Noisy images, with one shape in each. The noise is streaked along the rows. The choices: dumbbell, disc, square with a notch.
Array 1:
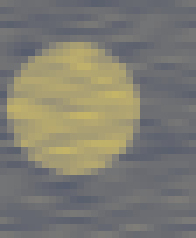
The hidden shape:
disc
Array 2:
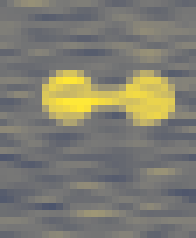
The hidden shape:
dumbbell
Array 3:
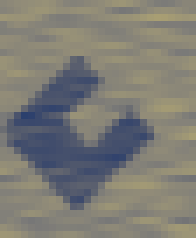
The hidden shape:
square with a notch
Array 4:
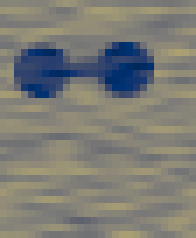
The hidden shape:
dumbbell
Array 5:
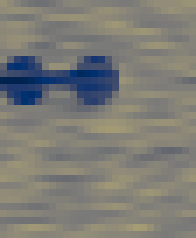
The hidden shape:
dumbbell
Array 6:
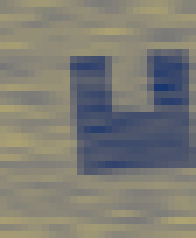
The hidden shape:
square with a notch
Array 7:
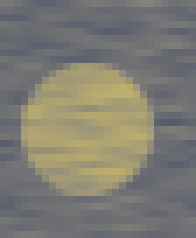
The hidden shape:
disc
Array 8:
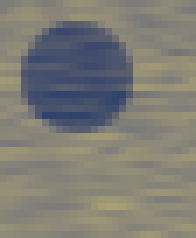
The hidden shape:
disc
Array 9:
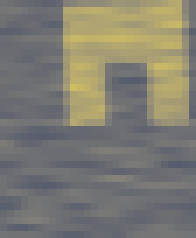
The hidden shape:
square with a notch
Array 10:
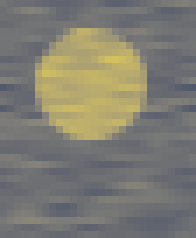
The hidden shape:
disc
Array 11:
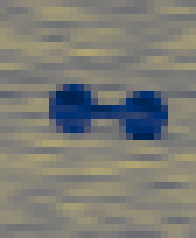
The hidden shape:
dumbbell
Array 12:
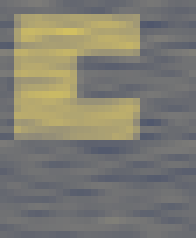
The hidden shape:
square with a notch
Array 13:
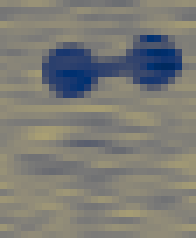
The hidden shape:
dumbbell
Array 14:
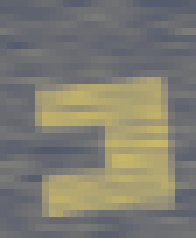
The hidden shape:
square with a notch
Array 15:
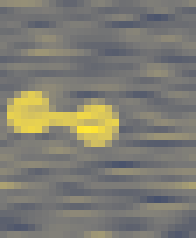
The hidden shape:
dumbbell
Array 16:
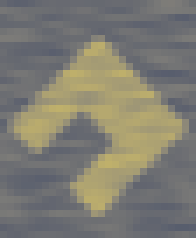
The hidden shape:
square with a notch
